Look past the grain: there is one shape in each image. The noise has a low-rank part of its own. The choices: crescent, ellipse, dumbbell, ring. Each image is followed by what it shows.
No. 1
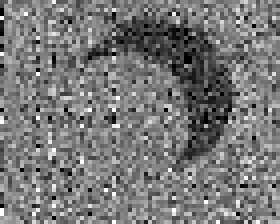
crescent
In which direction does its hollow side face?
down and left
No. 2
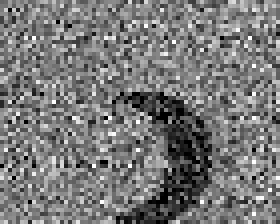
crescent
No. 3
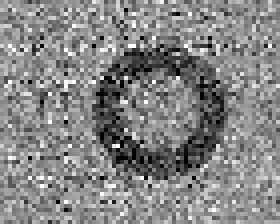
ring
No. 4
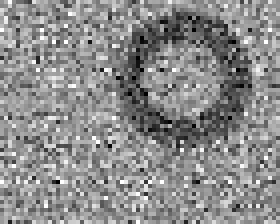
ring
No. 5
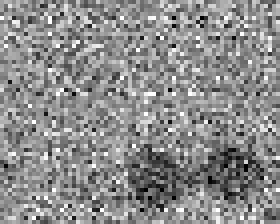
dumbbell
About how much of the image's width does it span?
half
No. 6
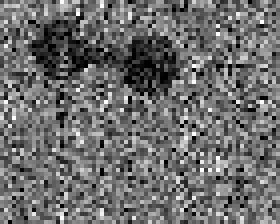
dumbbell
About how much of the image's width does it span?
half
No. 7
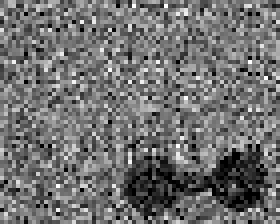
dumbbell
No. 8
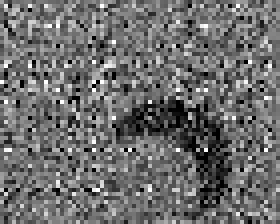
crescent
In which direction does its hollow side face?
down and left
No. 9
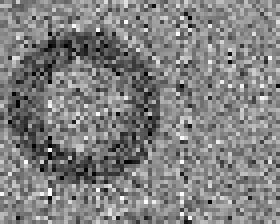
ring
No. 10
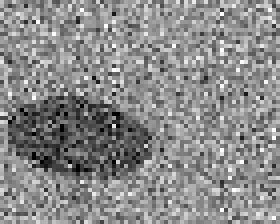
ellipse
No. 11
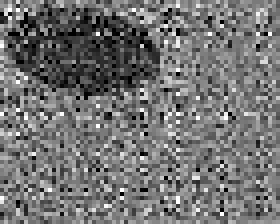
ellipse
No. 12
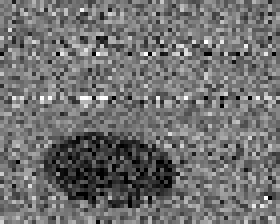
ellipse
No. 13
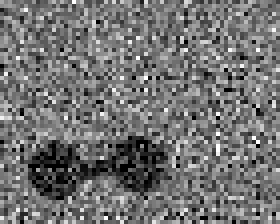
dumbbell
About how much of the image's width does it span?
half
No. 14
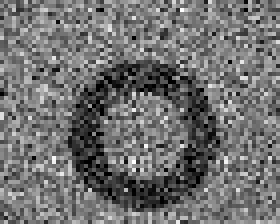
ring
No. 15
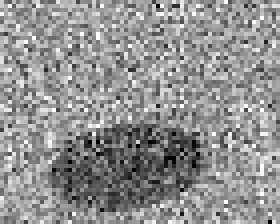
ellipse
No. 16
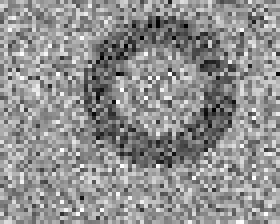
ring
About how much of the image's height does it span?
two thirds
